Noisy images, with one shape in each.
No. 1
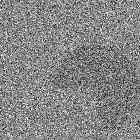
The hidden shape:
disc with a wedge cut out
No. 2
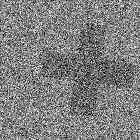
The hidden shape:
cross
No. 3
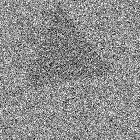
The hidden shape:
triangle
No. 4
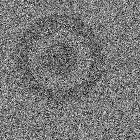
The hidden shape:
bullseye
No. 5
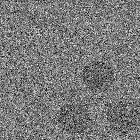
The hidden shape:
three dots
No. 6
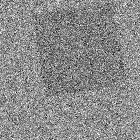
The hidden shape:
square
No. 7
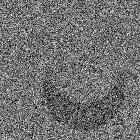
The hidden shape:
crescent
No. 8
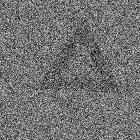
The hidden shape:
triangle frame
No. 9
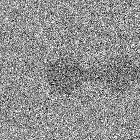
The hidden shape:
dumbbell
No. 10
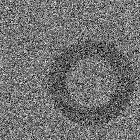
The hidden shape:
ring
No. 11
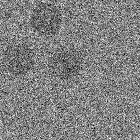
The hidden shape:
three dots
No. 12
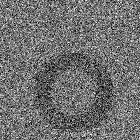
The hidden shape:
ring
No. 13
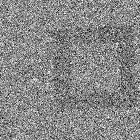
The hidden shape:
square frame
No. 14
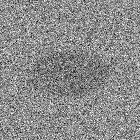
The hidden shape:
ellipse
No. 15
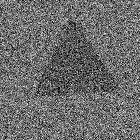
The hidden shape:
triangle
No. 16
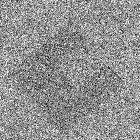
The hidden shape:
square with a notch
